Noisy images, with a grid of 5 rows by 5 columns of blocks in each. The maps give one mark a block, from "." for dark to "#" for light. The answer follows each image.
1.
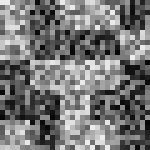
# . # # .
# . . . #
. # # # .
. . # . .
# . # # .
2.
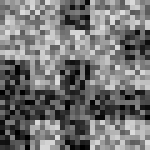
# # . # #
# # # # .
. # . # #
. . . . .
. # . # #
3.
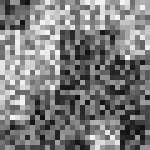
. # # # #
# # . . #
# # . . .
# . . . .
. . . # .
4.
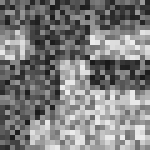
. . . . .
# . . # #
. . # . .
. . # # #
. # # # #
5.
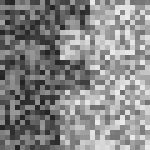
. . . # #
. . # # #
. . . # #
. . # # #
. . # # #
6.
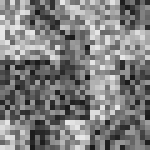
# . # # .
# # . # #
. . . # .
. . . # .
# . # . .
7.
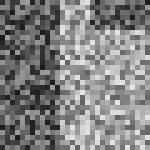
. . # . .
. . # # #
. . # # #
. . # # #
. . # # #
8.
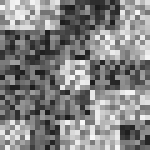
# # . . #
. . . # #
. . # . .
. . . # #
# . # # .
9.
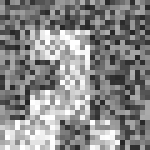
. . . . .
. # # . .
. . # . .
. # # . .
# # . # .
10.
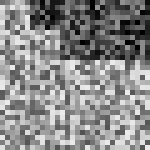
# . . . .
# # . . .
# # # # #
# # # # #
# # # # #
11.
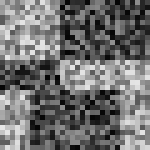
# # . . .
# # . . .
. . # # #
# . . . #
# . . . #
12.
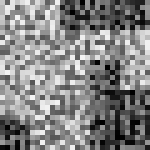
# # . . .
# # # # #
# # # . #
# # # . .
. # # . .
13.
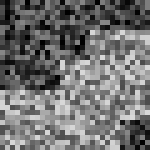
. . . . .
. . . # #
. . # # #
# # # # #
# # # # .
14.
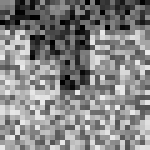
. . . . .
# . . # #
# # . # #
# # # # #
# # # # #
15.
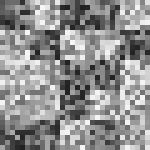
. # . . #
# . # # .
# # . . #
# # . # #
. . # . #
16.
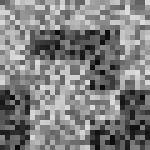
# # # # #
# . . . #
# # # . #
. # # # .
. # # . .
